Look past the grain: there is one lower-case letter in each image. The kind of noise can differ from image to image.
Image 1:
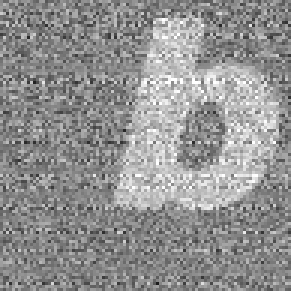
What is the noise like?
rows of uneven size
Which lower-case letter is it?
b
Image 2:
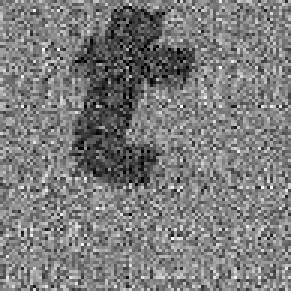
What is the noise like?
low rank plus noise
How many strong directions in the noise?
five to eight
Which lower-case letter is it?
t
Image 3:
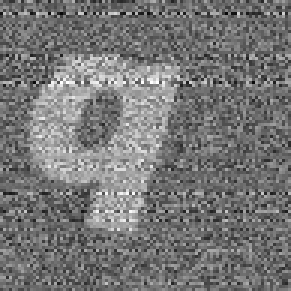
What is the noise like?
rows of uneven size
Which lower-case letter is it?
q
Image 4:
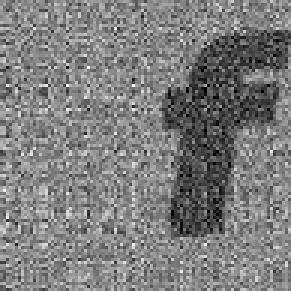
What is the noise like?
low rank plus noise
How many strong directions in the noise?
two
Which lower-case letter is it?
f
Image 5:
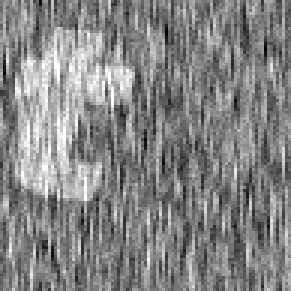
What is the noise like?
streaked along the columns
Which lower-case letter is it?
t
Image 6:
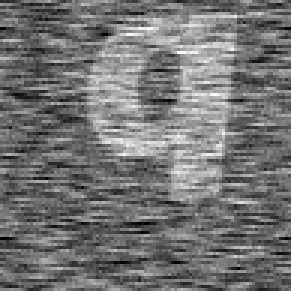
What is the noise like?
streaked along the rows
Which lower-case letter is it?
q
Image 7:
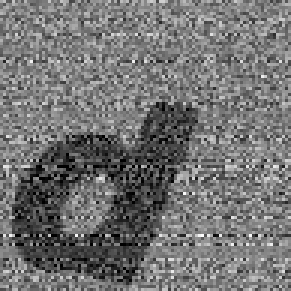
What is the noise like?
rows of uneven size
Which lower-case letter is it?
d
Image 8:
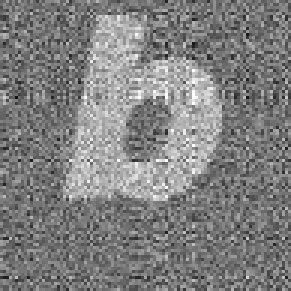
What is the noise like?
low rank plus noise
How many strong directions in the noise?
two
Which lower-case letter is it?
b
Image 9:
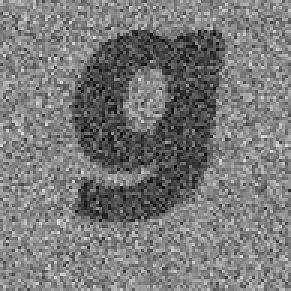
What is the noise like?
independent entries
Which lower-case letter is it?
g
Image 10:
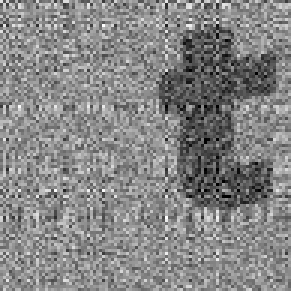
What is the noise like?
low rank plus noise
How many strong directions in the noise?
one
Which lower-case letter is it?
t
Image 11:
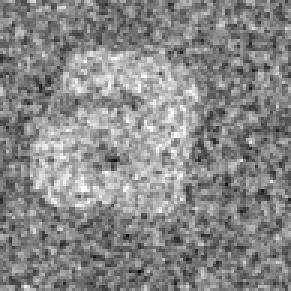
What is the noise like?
blotchy
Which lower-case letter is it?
a
